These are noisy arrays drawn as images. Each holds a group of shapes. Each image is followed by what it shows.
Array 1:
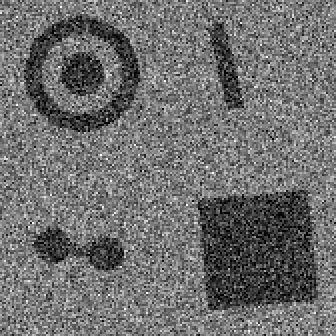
top left: bullseye; top right: bar; bottom left: dumbbell; bottom right: square
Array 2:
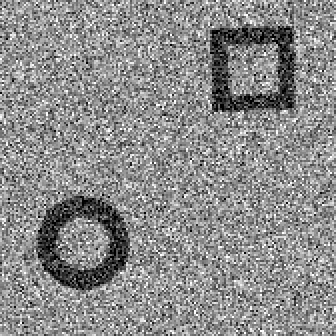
top right: square frame; bottom left: ring
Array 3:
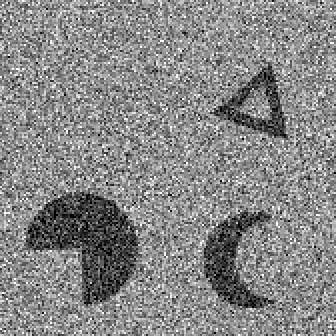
top right: triangle frame; bottom left: disc with a wedge cut out; bottom right: crescent
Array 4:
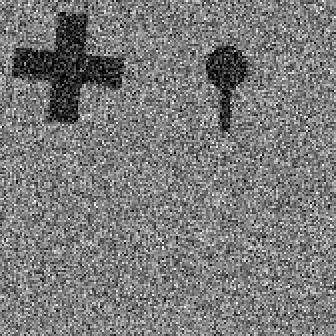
top left: cross; top right: lollipop
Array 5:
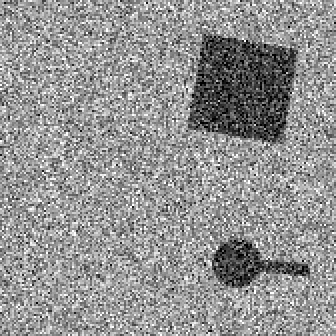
top right: square; bottom right: lollipop
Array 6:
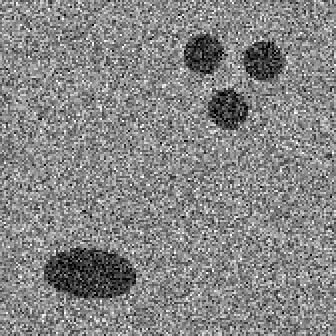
top right: three dots; bottom left: ellipse
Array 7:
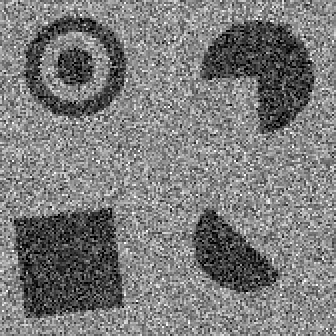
top left: bullseye; top right: disc with a wedge cut out; bottom left: square; bottom right: half disc
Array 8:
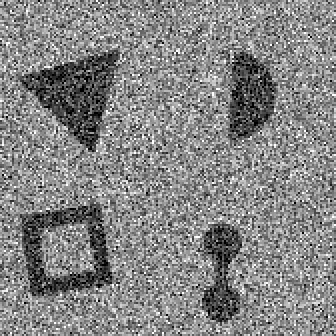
top left: triangle; top right: half disc; bottom left: square frame; bottom right: dumbbell
